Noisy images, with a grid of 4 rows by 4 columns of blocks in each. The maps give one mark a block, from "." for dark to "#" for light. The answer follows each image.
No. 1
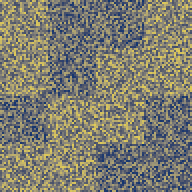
# . . #
# . # #
. # # .
# # . .
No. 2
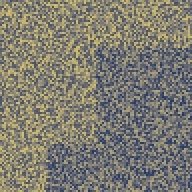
# # # #
# # . .
# # . .
# . . .
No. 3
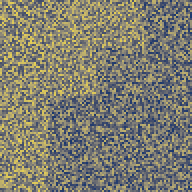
# # # .
# # . .
# . . .
# . . .
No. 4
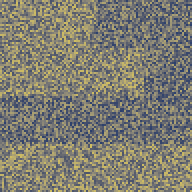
# # . .
# # # .
. . . .
# # # #
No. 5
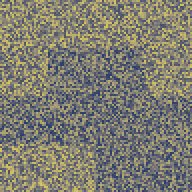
# # # #
# . . #
. . . .
# # . .
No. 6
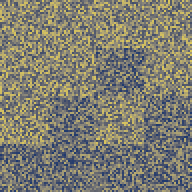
# # # #
# # . #
# . # .
. . . .
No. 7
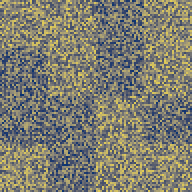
# # . #
. # . #
. . # .
# . # #
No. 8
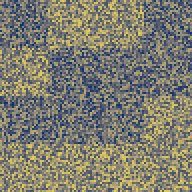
. # # .
# . . .
. . . #
# # # #
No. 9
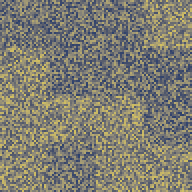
. . . #
# . . .
# # # .
# . # #
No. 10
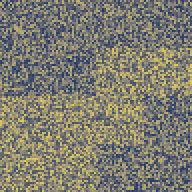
. . . .
. . # #
# # # .
# # . .
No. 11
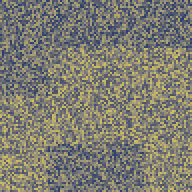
. . . .
. # # #
# # # #
# . . #
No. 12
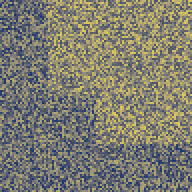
. # # #
. # # #
. . # #
. . . .
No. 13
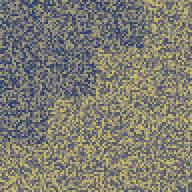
. . . #
. . # #
. # # #
# # # #
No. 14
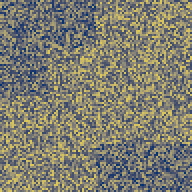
. . # #
. # # #
# # # #
# # . .
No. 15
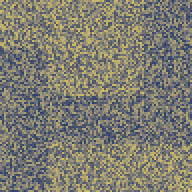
# # # .
. # # .
. . . .
. # # #
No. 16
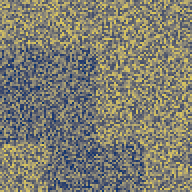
# # # #
. . # #
. . # #
# . . #
